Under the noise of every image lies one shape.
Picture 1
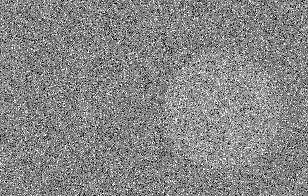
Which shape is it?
disc
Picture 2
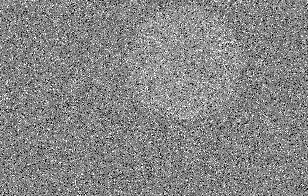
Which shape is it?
disc
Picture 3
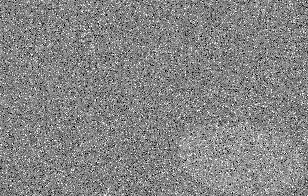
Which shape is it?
ellipse
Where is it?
bottom right
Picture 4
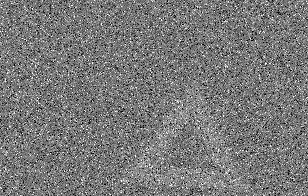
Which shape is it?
triangle frame
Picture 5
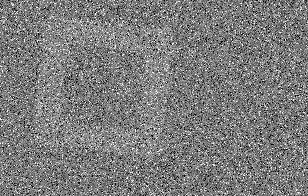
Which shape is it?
square frame
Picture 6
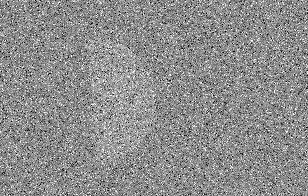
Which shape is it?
half disc
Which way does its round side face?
right
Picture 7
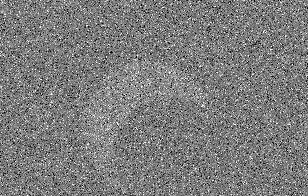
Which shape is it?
crescent
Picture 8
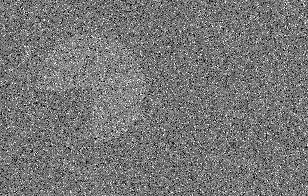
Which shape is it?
disc with a wedge cut out
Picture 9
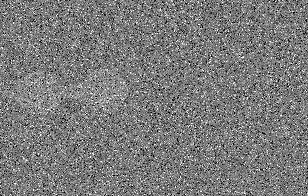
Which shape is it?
dumbbell
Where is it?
middle left
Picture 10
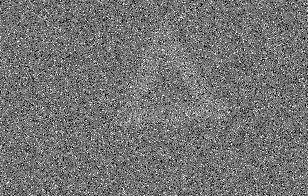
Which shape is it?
triangle frame
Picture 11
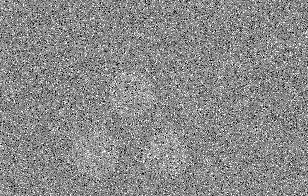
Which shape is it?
three dots
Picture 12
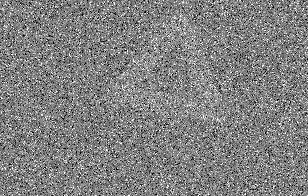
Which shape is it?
triangle frame
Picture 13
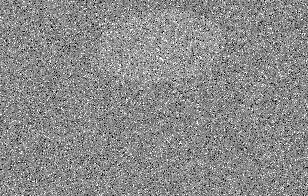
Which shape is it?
ellipse
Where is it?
top middle
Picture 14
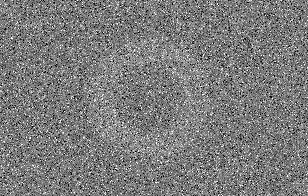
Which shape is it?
ring
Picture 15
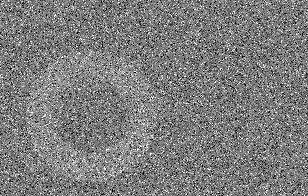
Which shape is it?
ring
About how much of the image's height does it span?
two thirds
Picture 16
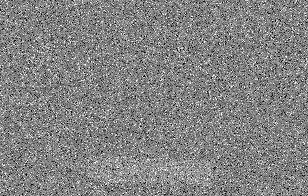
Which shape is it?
bar
